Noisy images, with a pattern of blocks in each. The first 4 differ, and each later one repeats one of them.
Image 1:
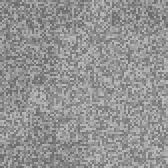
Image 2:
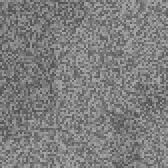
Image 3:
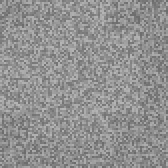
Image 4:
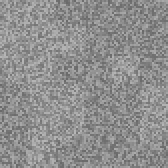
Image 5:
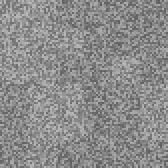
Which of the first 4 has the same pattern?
4
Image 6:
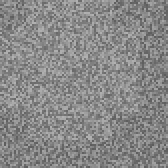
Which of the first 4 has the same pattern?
3
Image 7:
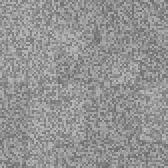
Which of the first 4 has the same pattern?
4
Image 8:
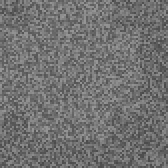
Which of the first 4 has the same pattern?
3
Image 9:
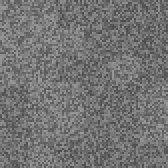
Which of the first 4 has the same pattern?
4
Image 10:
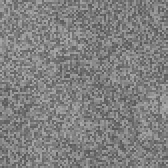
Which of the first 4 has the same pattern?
4
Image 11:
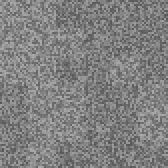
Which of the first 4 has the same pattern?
4
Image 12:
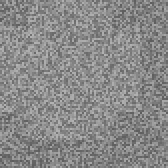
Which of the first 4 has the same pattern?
3
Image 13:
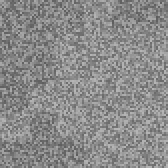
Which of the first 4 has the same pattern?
1
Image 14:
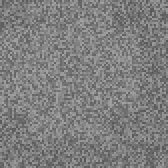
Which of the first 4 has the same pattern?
3
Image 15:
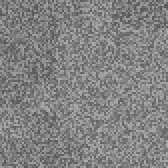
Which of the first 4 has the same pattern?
1
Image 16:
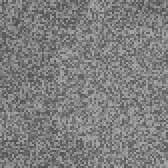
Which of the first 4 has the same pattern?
1
